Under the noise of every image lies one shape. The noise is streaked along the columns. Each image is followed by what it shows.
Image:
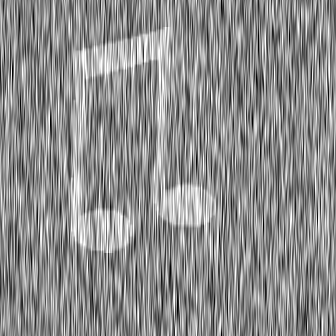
light pair of musical notes
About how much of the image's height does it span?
two thirds
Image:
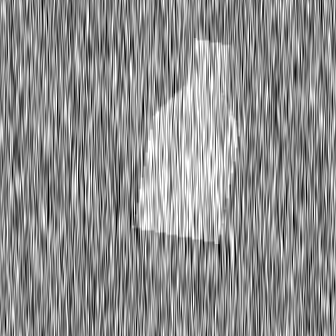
light bottle
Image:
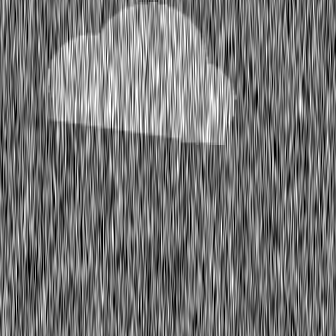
light cloud
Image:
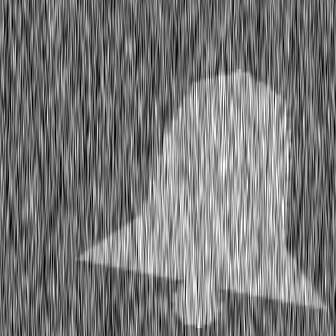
light bell
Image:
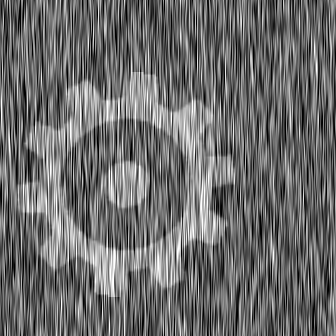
light gear
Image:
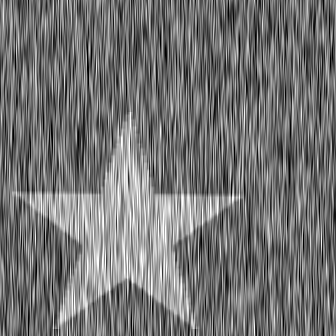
light star
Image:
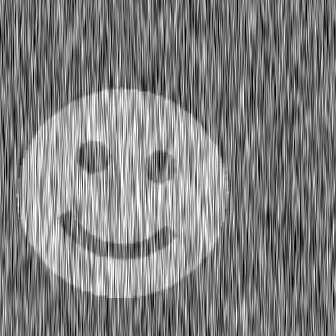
light smiling face
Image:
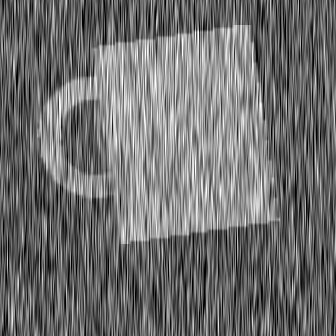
light cup
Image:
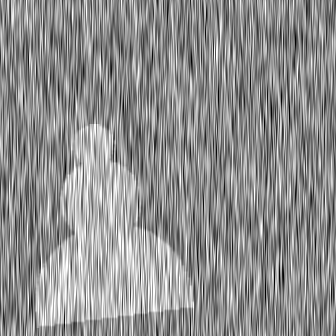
light chess pawn
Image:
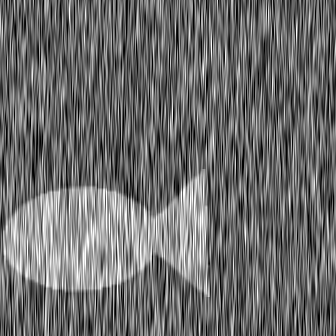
light fish
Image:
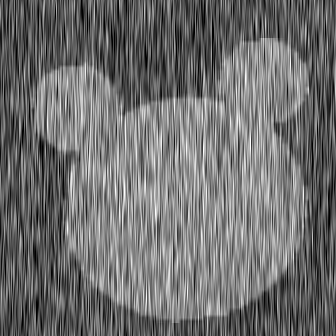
light bear's head
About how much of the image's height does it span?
nearly all
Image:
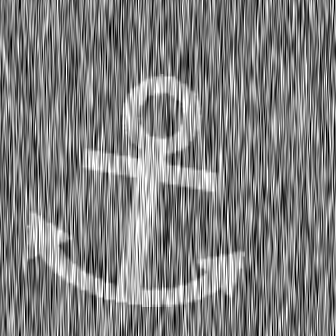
light anchor
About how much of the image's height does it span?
two thirds
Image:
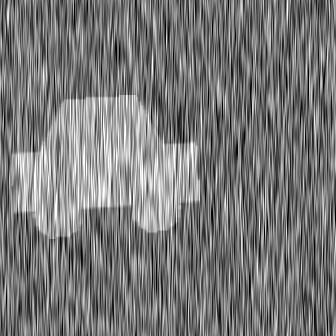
light car
